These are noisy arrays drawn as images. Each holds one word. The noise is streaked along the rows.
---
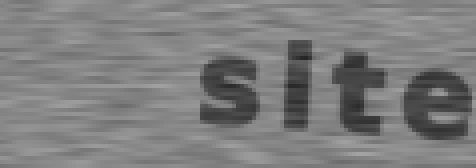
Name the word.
site
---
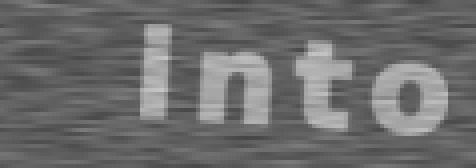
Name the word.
into
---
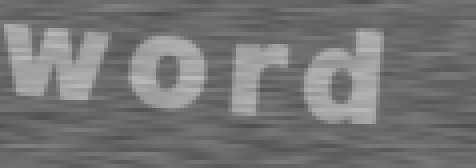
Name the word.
word
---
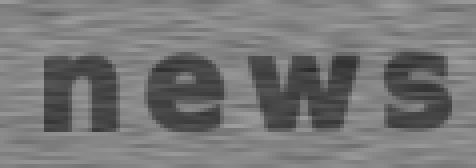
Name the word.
news
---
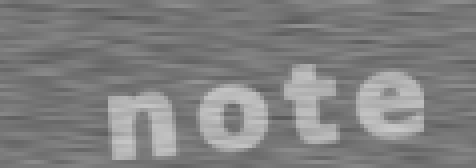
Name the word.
note
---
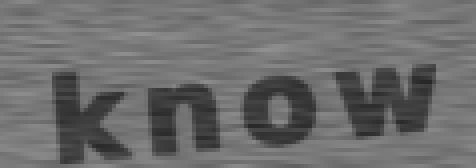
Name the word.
know
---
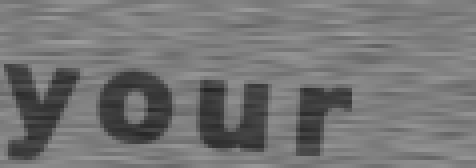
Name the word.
your
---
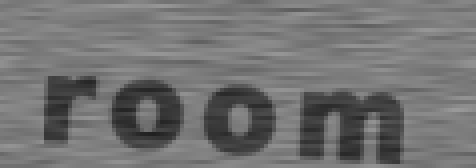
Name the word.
room
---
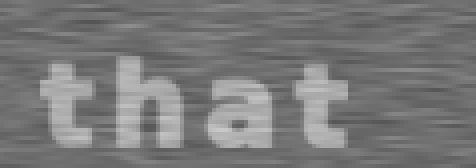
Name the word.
that
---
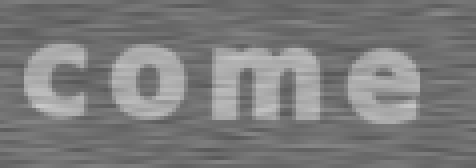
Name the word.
come
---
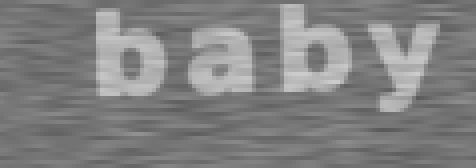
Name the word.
baby
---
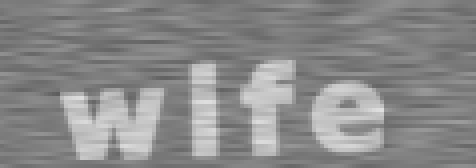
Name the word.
wife
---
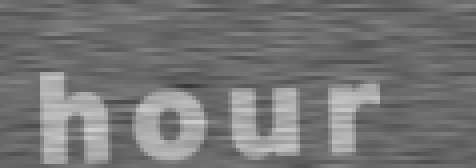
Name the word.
hour
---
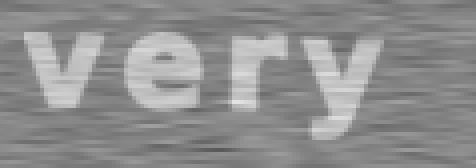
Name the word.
very
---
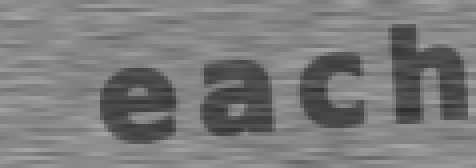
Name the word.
each
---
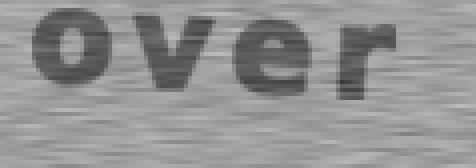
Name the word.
over
